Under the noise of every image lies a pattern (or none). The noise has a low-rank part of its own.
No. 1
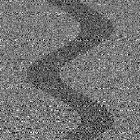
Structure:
a wavy band
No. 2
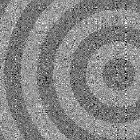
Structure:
rings round one point
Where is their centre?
middle right
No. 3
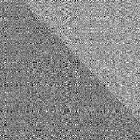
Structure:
a sharp edge
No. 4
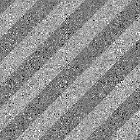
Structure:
diagonal stripes
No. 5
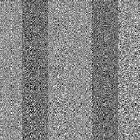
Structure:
vertical stripes
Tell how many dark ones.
2
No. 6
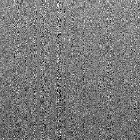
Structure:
a smooth slope
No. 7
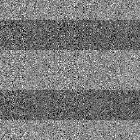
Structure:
horizontal stripes
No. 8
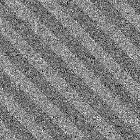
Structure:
diagonal stripes
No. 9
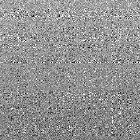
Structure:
a smooth slope
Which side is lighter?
top
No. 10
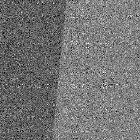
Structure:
a sharp edge
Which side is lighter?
right
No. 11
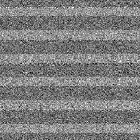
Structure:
horizontal stripes
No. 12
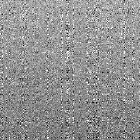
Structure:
a smooth slope
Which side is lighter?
top
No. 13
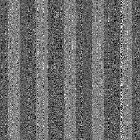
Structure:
vertical stripes
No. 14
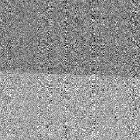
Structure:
a sharp edge
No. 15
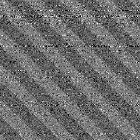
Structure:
diagonal stripes
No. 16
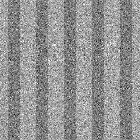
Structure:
vertical stripes
